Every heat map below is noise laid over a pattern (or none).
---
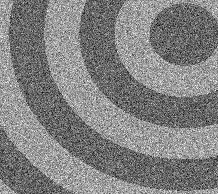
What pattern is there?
rings round one point
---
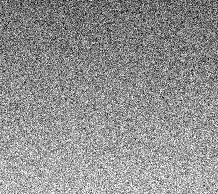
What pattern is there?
a smooth slope
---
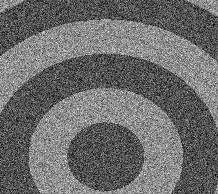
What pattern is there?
rings round one point
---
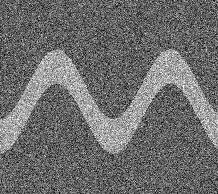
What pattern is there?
a wavy band
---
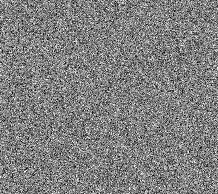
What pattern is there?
only noise
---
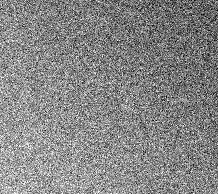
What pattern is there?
a smooth slope
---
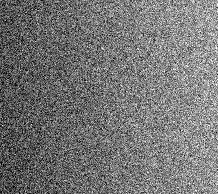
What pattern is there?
a smooth slope
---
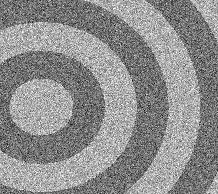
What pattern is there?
rings round one point
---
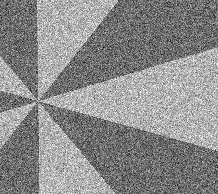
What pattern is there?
spokes from one point
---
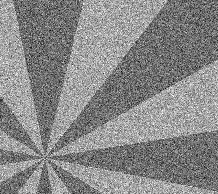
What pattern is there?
spokes from one point
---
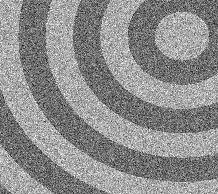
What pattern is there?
rings round one point
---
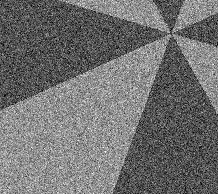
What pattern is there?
spokes from one point
